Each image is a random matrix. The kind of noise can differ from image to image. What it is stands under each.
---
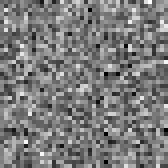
low rank plus noise
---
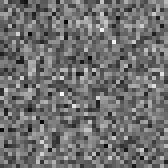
independent entries
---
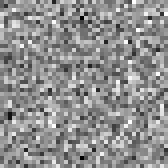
independent entries
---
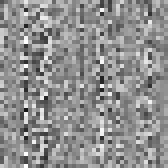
columns of uneven size
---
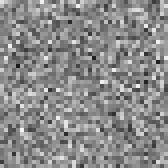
independent entries
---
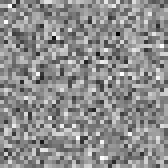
independent entries
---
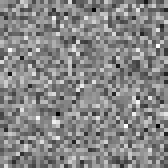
independent entries
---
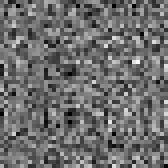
low rank plus noise
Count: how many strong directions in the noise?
three or four
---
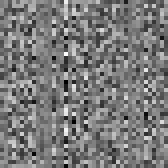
columns of uneven size
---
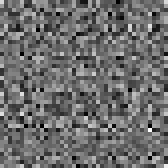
low rank plus noise
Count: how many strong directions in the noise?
two
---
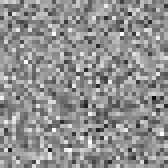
independent entries
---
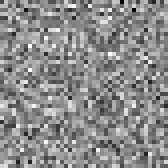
low rank plus noise
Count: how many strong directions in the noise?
five to eight
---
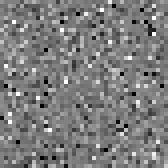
heavy tails
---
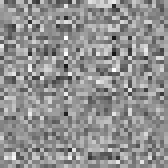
low rank plus noise
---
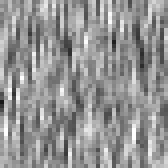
streaked along the columns
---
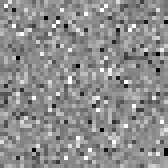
heavy tails
